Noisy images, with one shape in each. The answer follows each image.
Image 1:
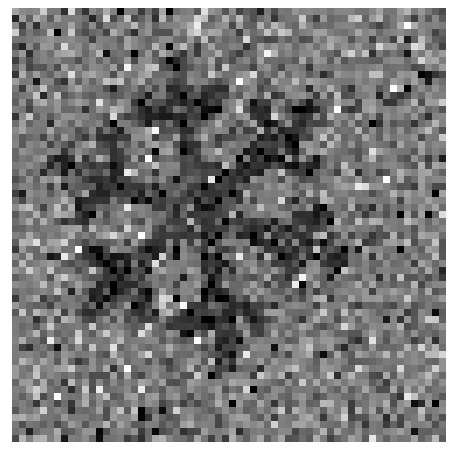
dark snowflake
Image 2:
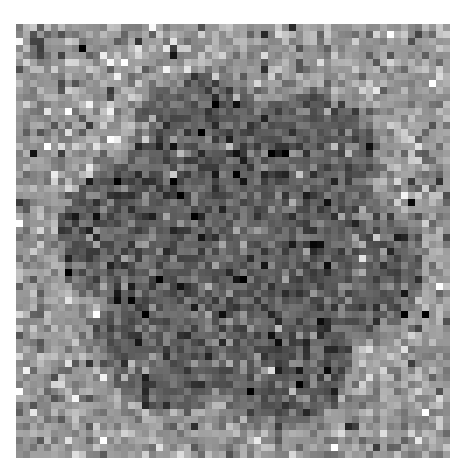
dark flower
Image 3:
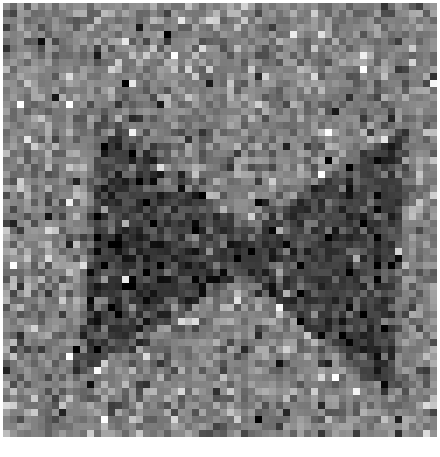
dark bow tie
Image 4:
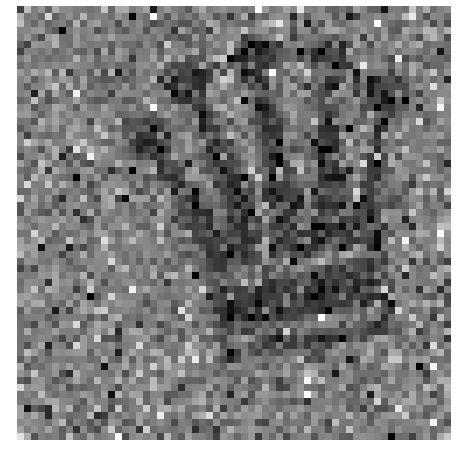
dark chess queen
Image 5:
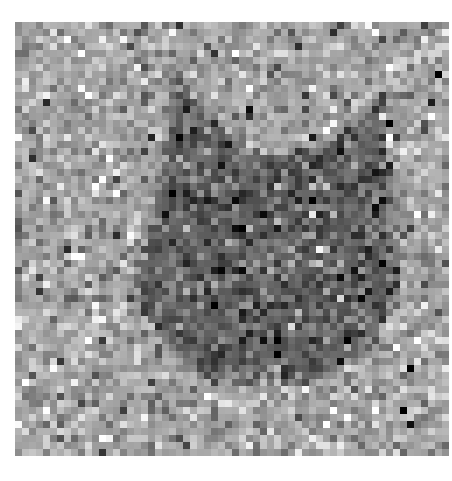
dark cat's head
